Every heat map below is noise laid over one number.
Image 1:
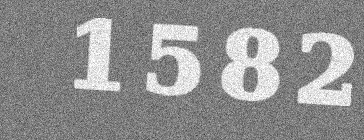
1582
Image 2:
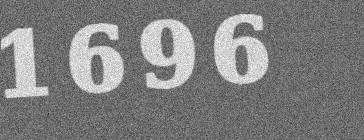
1696
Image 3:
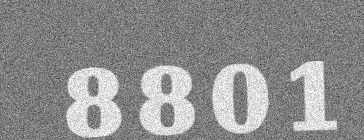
8801
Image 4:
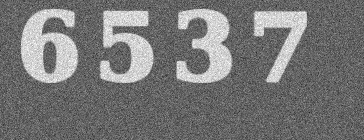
6537
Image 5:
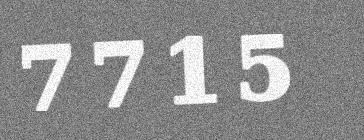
7715
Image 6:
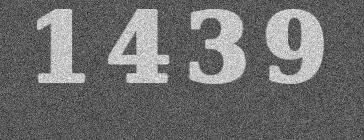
1439
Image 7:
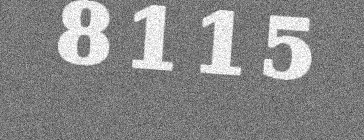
8115
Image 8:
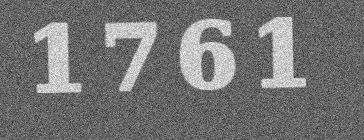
1761
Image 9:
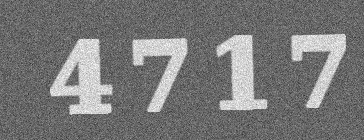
4717
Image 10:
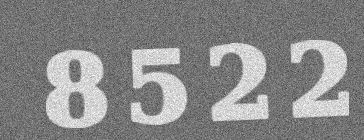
8522
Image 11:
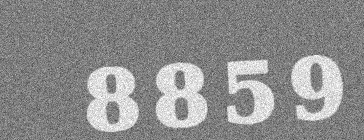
8859
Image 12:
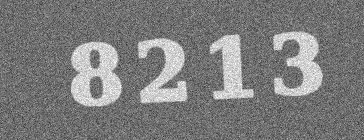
8213
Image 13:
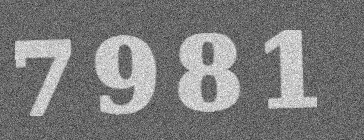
7981
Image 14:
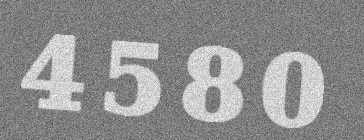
4580
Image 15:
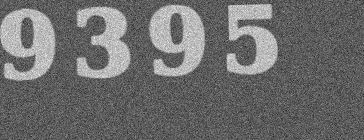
9395
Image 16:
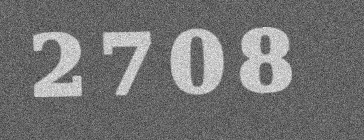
2708
